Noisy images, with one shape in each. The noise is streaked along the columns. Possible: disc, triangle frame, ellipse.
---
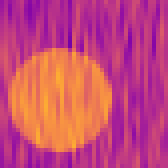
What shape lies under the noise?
disc
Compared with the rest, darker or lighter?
lighter
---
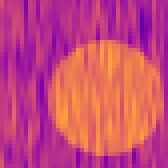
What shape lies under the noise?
disc
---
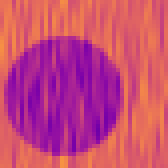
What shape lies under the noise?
disc
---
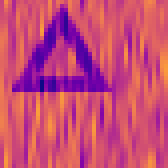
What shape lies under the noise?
triangle frame
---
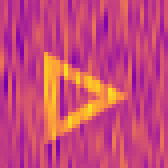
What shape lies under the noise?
triangle frame
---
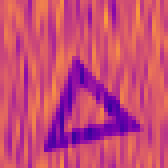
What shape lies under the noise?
triangle frame
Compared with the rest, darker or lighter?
darker
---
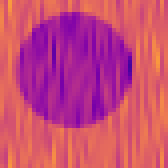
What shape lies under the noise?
disc
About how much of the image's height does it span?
two thirds
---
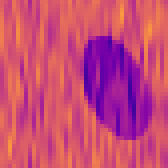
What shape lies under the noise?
ellipse
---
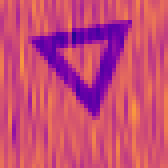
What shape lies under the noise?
triangle frame
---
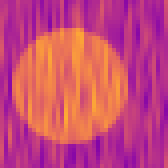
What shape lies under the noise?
disc
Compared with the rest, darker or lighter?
lighter
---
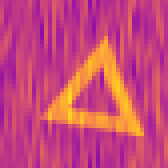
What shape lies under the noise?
triangle frame
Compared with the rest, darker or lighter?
lighter
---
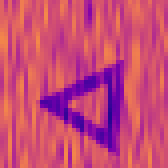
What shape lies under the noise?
triangle frame
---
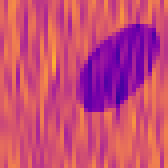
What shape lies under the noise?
ellipse
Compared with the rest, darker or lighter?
darker
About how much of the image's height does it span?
half
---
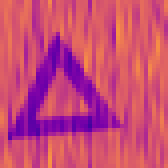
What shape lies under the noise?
triangle frame
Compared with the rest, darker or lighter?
darker
